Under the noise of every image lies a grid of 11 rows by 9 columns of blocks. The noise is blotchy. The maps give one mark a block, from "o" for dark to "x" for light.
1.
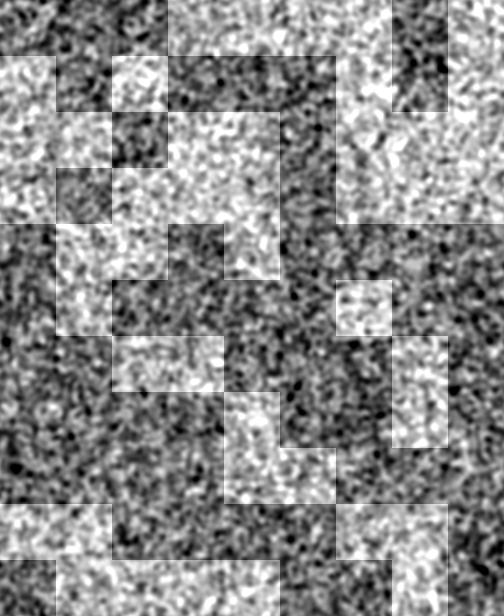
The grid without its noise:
oooxxxxox
xoxoooxox
xxoxxoxxx
xoxxxoxxx
oxxoxoooo
oxooooxoo
ooxxoooxo
ooooxooxo
ooooxxooo
xxooooxxo
oxxxxooxo
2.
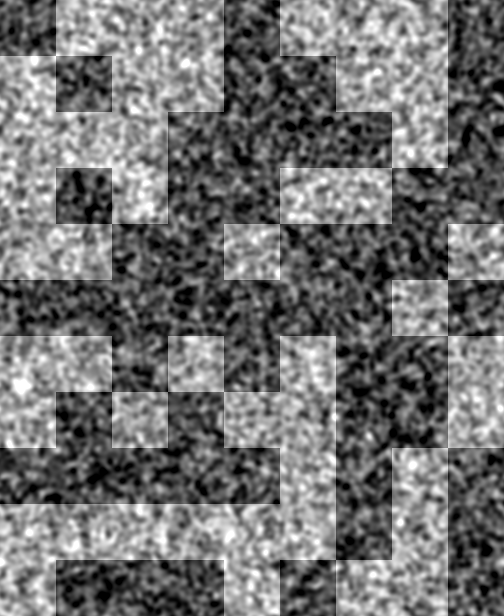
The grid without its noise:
oxxxoxxxo
xoxxooxxo
xxxooooxo
xoxooxxoo
xxooxooox
oooooooxo
xxoxoxoox
xoxoxxoox
oooooxoxo
xxxxxxoxo
xoooxoxxo
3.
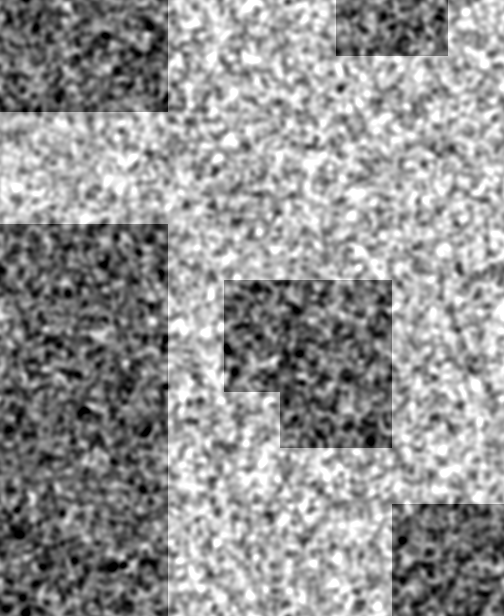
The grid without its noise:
oooxxxoox
oooxxxxxx
xxxxxxxxx
xxxxxxxxx
oooxxxxxx
oooxoooxx
oooxoooxx
oooxxooxx
oooxxxxxx
oooxxxxoo
oooxxxxoo
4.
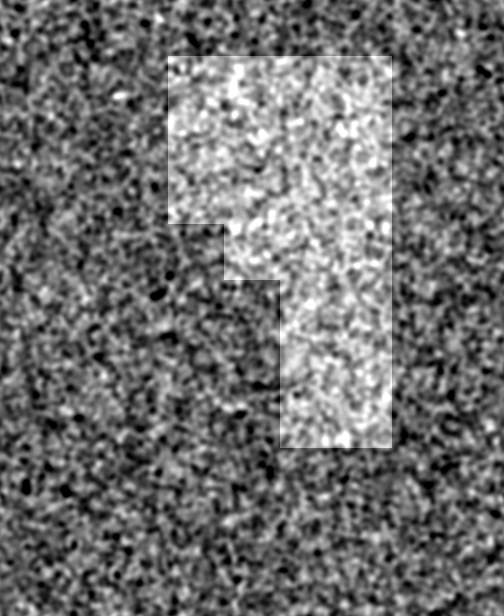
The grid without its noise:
ooooooooo
oooxxxxoo
oooxxxxoo
oooxxxxoo
ooooxxxoo
oooooxxoo
oooooxxoo
oooooxxoo
ooooooooo
ooooooooo
ooooooooo
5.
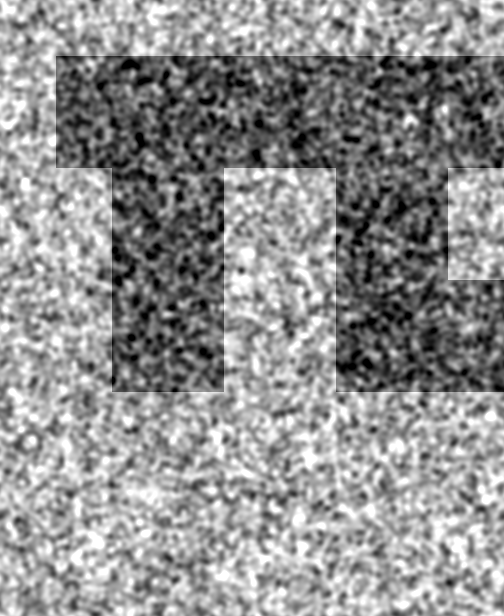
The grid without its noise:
xxxxxxxxx
xoooooooo
xoooooooo
xxooxxoox
xxooxxoox
xxooxxooo
xxooxxooo
xxxxxxxxx
xxxxxxxxx
xxxxxxxxx
xxxxxxxxx
